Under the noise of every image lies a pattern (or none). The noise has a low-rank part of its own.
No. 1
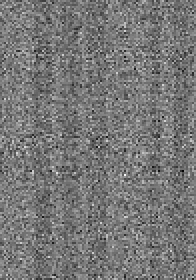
bands of columns
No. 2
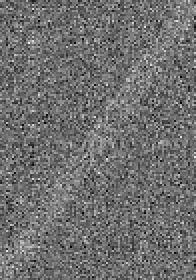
a diagonal band
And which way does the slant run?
bottom left to top right
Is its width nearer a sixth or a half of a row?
a sixth
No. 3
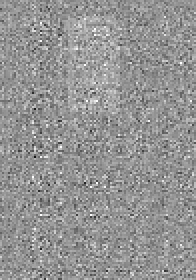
one block
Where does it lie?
top middle
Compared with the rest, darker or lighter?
lighter
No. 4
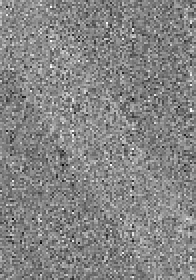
a diagonal band
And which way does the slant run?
top left to bottom right
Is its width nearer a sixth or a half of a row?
a half
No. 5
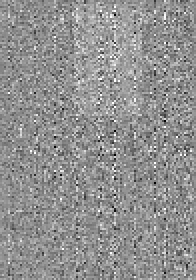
one block
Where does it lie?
top middle
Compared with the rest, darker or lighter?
lighter
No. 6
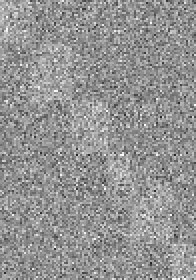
blocks along the diagonal
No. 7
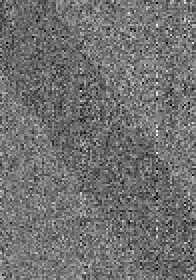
a diagonal band
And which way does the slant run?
top left to bottom right
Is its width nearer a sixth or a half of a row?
a half
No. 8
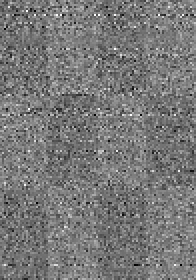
a checkerboard
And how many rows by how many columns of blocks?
3 by 4
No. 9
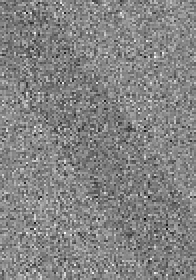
a diagonal band
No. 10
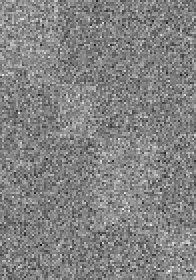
blocks along the diagonal
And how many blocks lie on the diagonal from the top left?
4
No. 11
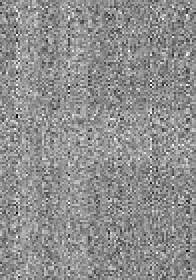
bands of rows crossing bands of columns
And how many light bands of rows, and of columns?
1 and 2
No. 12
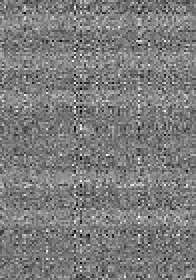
bands of rows
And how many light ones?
5
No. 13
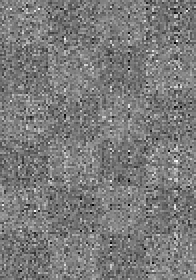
a checkerboard
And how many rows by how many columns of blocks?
6 by 4
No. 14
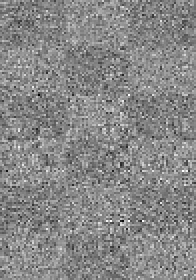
a checkerboard
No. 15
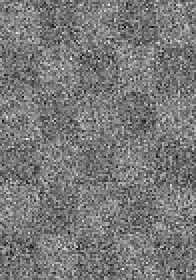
a checkerboard
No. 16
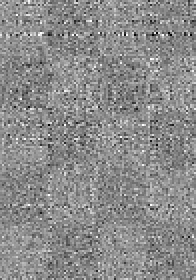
a checkerboard
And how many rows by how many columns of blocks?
5 by 4
